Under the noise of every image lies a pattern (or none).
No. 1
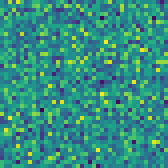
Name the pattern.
only noise
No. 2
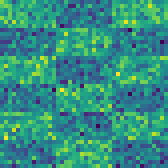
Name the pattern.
a checkerboard
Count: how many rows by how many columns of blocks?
6 by 3
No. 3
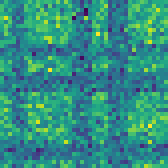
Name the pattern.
bands of rows crossing bands of columns
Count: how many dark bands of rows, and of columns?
3 and 3
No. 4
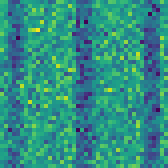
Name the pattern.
bands of columns
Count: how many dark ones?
3
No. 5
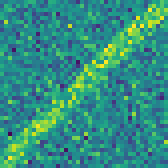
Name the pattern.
a diagonal band
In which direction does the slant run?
bottom left to top right
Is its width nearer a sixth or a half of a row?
a sixth
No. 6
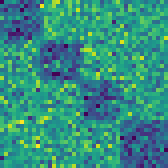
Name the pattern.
blocks along the diagonal
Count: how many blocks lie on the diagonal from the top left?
4
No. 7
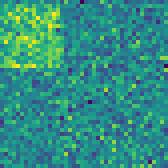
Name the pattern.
one block
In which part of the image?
top left
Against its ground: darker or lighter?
lighter
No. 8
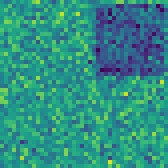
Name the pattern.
one block
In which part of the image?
top right
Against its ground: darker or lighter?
darker
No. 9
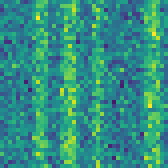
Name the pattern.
bands of columns
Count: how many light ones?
4
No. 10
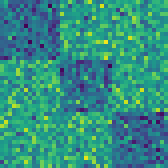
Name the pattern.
blocks along the diagonal
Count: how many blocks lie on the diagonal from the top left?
3
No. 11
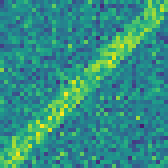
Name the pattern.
a diagonal band
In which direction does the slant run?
bottom left to top right
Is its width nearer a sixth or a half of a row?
a sixth
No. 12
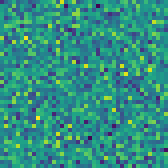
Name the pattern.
only noise
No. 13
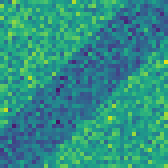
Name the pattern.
a diagonal band
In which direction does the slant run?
bottom left to top right
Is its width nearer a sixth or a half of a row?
a half
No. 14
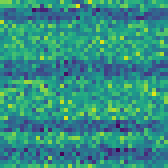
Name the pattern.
bands of rows
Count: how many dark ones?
4
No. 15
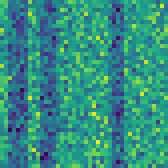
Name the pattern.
bands of columns
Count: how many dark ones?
3
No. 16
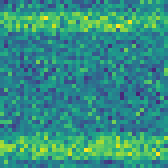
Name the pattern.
bands of rows
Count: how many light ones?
2
